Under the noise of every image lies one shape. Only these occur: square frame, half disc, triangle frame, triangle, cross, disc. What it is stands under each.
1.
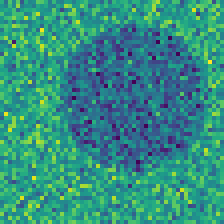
disc
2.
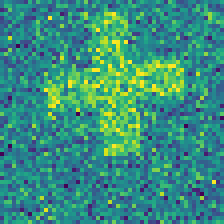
cross
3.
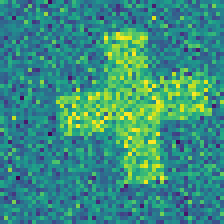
cross
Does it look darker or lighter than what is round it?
lighter
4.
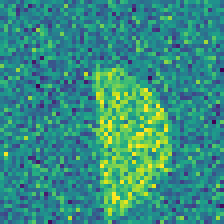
half disc
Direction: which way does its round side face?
right
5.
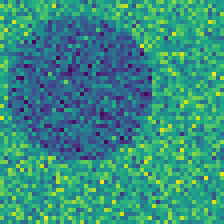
disc
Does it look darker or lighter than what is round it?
darker
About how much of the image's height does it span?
two thirds
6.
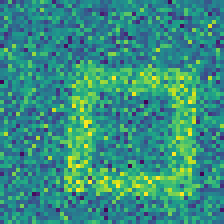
square frame
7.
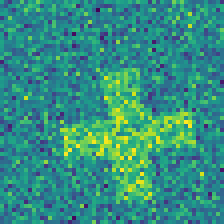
cross
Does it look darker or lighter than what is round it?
lighter
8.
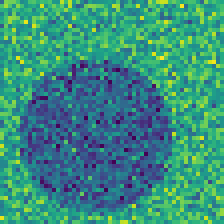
disc
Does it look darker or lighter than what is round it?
darker
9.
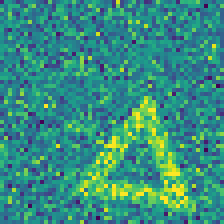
triangle frame
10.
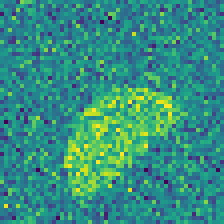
half disc
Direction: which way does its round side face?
up and left
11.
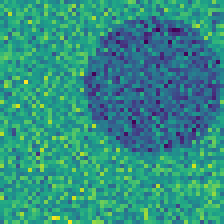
disc
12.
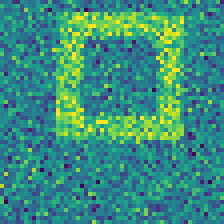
square frame
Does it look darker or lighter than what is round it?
lighter
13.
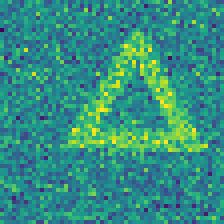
triangle frame
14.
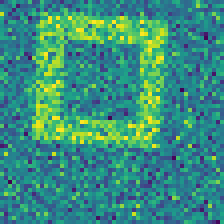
square frame
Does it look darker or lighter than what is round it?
lighter
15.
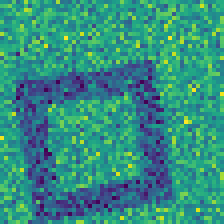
square frame
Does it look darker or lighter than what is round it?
darker
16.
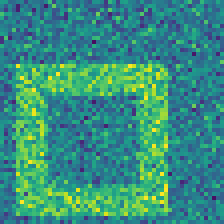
square frame
